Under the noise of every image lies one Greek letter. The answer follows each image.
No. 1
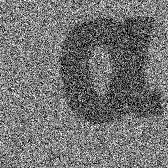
alpha
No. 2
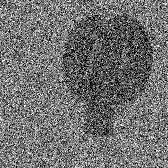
phi
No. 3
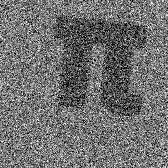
pi
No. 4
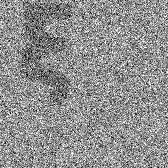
xi
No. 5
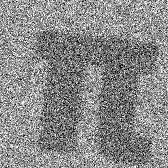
pi
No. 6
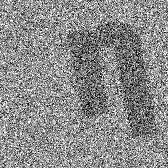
eta
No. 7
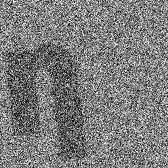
eta
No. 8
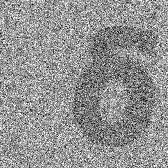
delta
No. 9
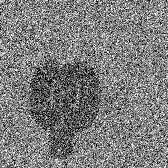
phi
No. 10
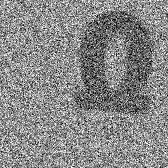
omega
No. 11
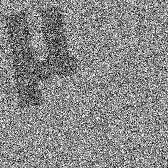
mu
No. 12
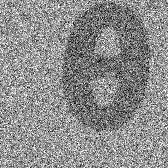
theta
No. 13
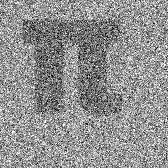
pi
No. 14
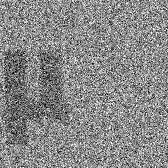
mu
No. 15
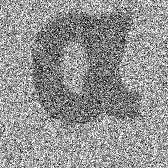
alpha
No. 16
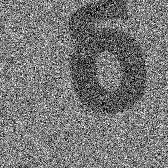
delta
